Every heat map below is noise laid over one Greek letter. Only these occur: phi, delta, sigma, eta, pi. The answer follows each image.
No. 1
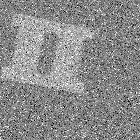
pi
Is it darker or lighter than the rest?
lighter
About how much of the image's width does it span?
two thirds
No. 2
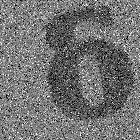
delta
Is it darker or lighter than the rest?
darker
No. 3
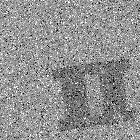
pi
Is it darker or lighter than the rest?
darker
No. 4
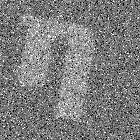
eta
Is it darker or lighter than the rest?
lighter
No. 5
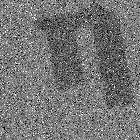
eta
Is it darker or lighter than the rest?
darker
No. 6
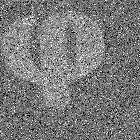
phi
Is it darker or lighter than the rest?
lighter
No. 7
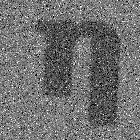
eta
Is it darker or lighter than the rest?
darker
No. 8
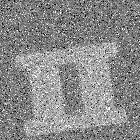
pi
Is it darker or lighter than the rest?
lighter
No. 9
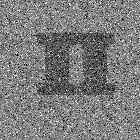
pi
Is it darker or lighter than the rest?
darker
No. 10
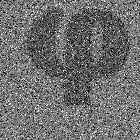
phi
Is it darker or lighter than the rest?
darker
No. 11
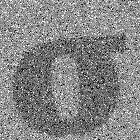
sigma
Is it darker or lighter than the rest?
darker
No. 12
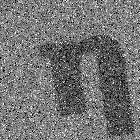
eta
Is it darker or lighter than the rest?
darker
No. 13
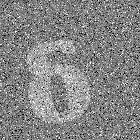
delta
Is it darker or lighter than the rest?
lighter
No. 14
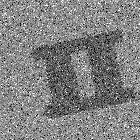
pi
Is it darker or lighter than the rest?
darker
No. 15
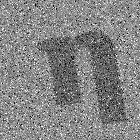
eta
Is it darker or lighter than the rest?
darker
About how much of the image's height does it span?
two thirds
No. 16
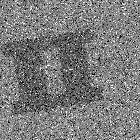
pi
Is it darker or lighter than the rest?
darker
